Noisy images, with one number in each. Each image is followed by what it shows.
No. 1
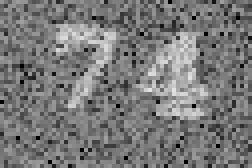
74
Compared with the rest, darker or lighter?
lighter
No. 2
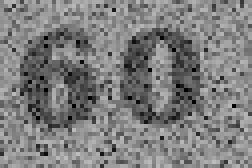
60
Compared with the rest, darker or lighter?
darker
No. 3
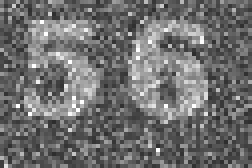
56
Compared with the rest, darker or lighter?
lighter
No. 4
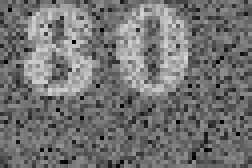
80
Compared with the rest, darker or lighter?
lighter
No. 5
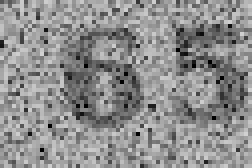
65
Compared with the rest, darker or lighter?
darker
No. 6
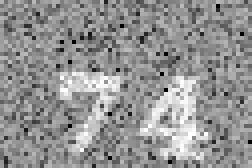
74
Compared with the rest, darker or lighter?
lighter
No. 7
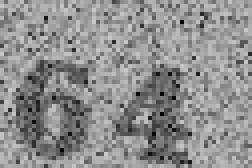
64
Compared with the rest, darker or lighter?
darker
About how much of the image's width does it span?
two thirds
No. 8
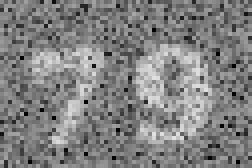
79
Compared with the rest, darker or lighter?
lighter
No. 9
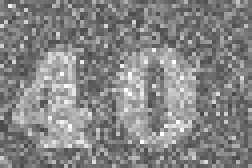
40
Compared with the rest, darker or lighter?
lighter
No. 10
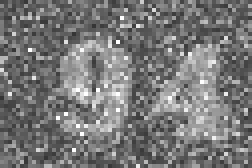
94
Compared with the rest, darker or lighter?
lighter
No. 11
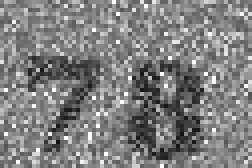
78
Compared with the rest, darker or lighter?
darker
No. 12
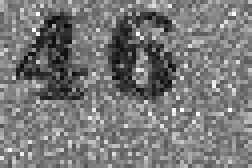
46
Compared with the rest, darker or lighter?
darker
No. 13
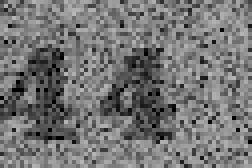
44
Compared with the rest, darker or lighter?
darker
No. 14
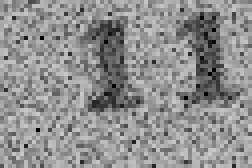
11
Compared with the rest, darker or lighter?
darker
